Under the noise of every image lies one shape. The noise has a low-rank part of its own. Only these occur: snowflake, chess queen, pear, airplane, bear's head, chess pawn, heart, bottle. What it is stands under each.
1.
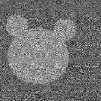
bear's head
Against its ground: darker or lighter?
lighter
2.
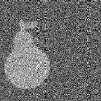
pear
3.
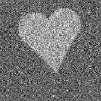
heart
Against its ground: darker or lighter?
lighter
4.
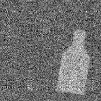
bottle
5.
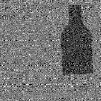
bottle
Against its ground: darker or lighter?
darker
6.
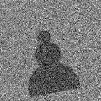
chess pawn
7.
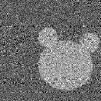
bear's head
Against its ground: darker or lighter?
lighter
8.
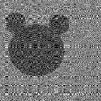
bear's head
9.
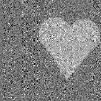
heart
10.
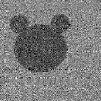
bear's head
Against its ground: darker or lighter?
darker
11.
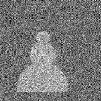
chess pawn
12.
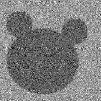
bear's head
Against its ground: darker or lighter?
darker
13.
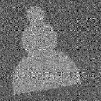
chess pawn
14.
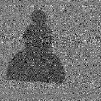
chess pawn
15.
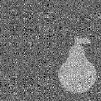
pear
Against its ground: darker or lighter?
lighter
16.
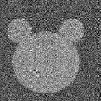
bear's head
